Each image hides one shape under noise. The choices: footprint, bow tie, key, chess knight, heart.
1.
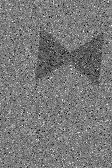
bow tie
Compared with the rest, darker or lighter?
darker
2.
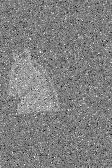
chess knight
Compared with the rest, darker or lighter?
lighter
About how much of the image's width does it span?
half
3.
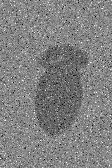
footprint
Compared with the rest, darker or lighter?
darker
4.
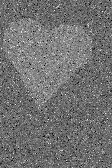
heart
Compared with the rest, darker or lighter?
lighter
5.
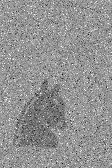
chess knight
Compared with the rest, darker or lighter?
darker
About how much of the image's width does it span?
half
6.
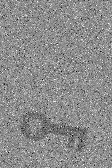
key
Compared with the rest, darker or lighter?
darker
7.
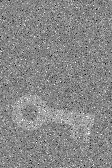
key
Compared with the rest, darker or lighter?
lighter
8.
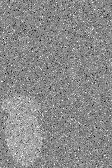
footprint
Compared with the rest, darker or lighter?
lighter
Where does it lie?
bottom left
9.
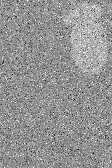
footprint
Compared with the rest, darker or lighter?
lighter
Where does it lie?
top right
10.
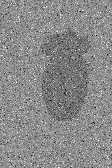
footprint
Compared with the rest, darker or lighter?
darker
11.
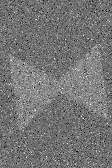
bow tie
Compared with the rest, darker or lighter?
lighter
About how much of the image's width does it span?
nearly all
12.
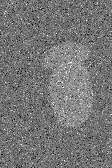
footprint
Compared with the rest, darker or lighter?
lighter
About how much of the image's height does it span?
half
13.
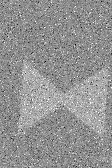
bow tie
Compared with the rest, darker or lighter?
lighter
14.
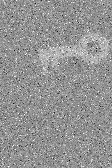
key
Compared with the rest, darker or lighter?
lighter
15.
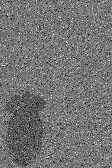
footprint
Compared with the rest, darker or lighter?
darker
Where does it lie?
bottom left
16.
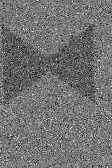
bow tie
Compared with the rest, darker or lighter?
darker
